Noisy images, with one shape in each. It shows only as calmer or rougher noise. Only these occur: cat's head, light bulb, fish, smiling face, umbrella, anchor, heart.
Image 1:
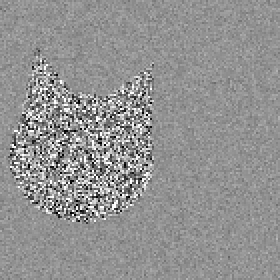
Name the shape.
cat's head
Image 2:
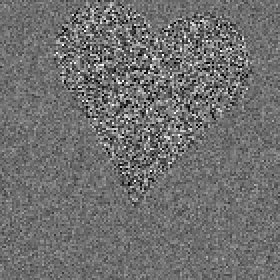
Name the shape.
heart
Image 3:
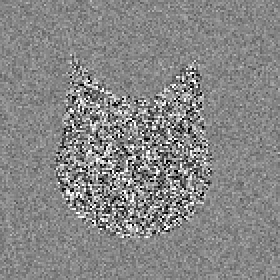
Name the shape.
cat's head
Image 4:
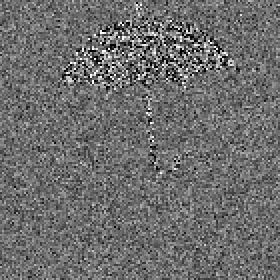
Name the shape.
umbrella
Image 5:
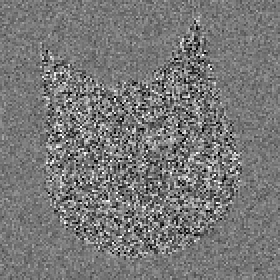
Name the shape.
cat's head
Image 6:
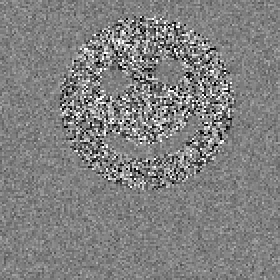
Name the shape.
smiling face
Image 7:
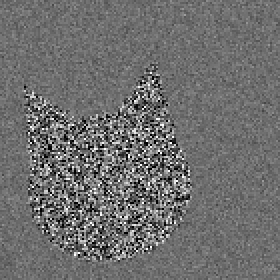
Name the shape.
cat's head
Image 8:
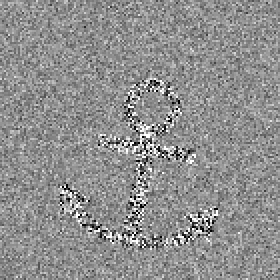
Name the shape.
anchor
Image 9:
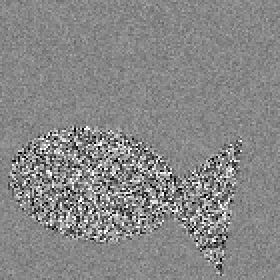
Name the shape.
fish
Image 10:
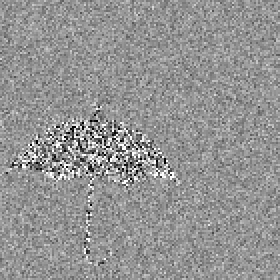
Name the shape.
umbrella
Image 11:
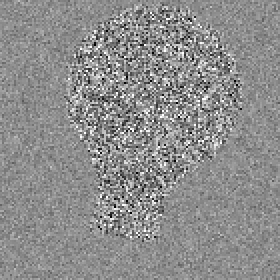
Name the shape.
light bulb
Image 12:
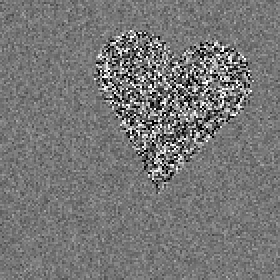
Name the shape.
heart
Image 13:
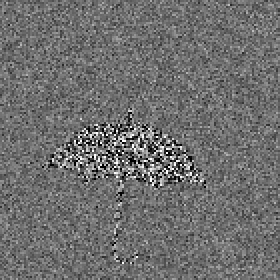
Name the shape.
umbrella
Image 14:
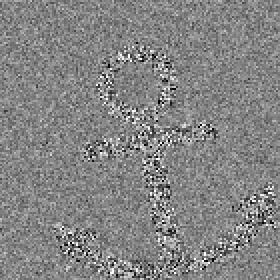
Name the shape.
anchor
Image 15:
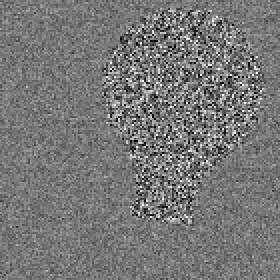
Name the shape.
light bulb
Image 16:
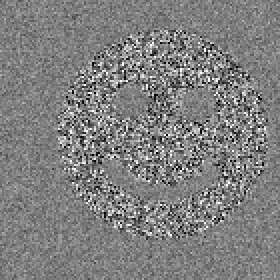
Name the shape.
smiling face
